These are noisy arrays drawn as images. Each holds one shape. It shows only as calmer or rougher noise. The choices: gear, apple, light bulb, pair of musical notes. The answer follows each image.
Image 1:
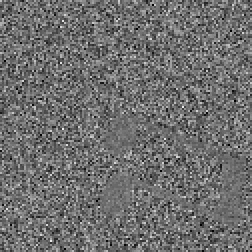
calm pair of musical notes
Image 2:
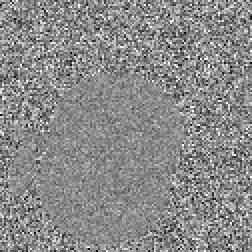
calm apple
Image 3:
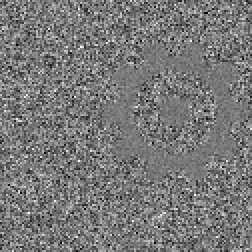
calm gear
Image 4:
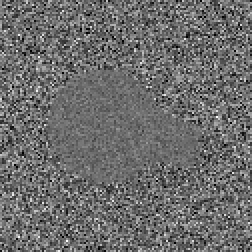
calm light bulb
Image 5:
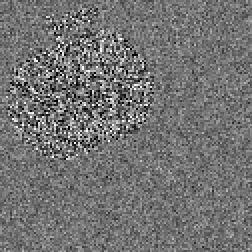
rough apple
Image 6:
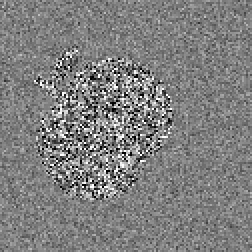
rough apple
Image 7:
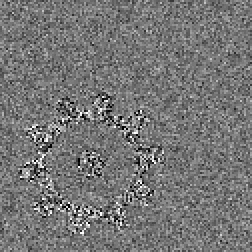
rough gear
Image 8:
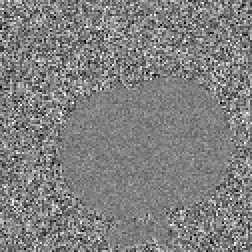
calm apple
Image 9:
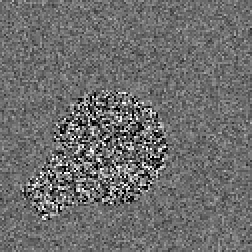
rough light bulb
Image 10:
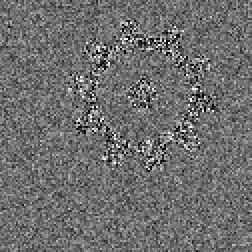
rough gear
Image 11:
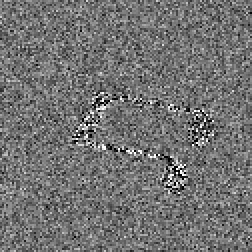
rough pair of musical notes
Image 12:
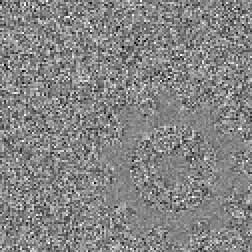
calm gear
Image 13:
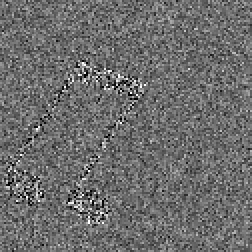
rough pair of musical notes
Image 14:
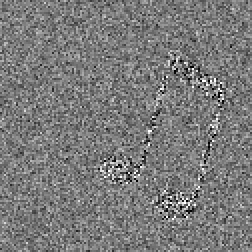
rough pair of musical notes
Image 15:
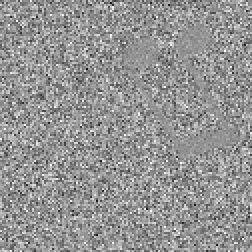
calm pair of musical notes
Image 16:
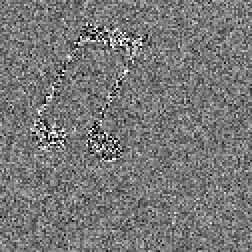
rough pair of musical notes
